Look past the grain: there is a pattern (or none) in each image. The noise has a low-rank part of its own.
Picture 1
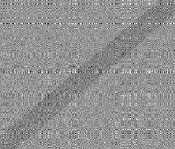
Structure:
a diagonal band
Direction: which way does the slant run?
bottom left to top right
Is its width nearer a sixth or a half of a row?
a sixth
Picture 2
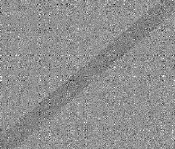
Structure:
a diagonal band
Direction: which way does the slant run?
bottom left to top right
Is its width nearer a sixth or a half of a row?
a sixth
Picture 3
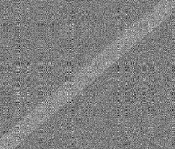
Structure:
a diagonal band
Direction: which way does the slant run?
bottom left to top right
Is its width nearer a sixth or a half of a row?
a sixth
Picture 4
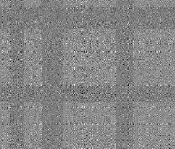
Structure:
bands of rows crossing bands of columns
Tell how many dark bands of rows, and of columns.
2 and 3
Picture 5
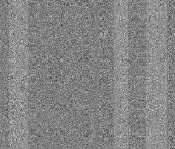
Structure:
bands of columns
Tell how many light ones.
3
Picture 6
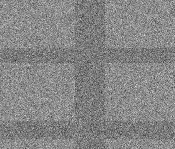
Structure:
bands of rows crossing bands of columns
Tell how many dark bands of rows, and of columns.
2 and 1
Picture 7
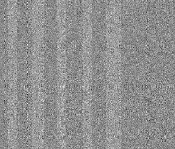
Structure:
bands of columns
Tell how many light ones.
5
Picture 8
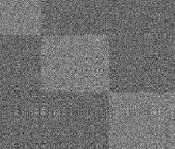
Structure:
blocks along the diagonal
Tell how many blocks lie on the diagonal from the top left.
3
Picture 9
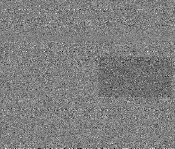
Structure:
one block
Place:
middle right
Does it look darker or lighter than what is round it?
darker
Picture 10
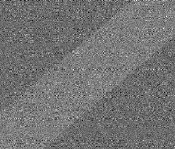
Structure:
a diagonal band
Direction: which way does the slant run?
bottom left to top right
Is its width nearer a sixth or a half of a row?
a half
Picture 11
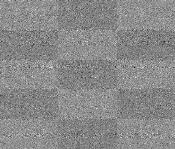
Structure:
a checkerboard
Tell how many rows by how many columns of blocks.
5 by 3
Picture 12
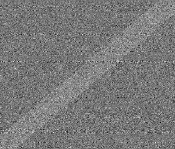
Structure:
a diagonal band
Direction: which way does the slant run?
bottom left to top right
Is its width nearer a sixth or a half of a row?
a sixth
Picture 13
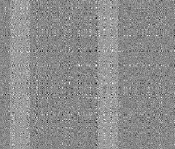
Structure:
bands of columns
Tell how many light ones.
2
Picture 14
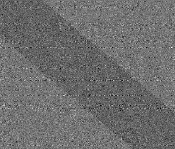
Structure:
a diagonal band
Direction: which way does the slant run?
top left to bottom right
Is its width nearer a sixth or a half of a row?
a half
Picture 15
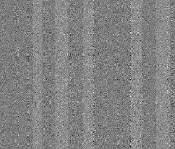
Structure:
bands of columns
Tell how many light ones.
5
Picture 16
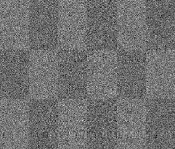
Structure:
a checkerboard
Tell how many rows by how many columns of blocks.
3 by 6
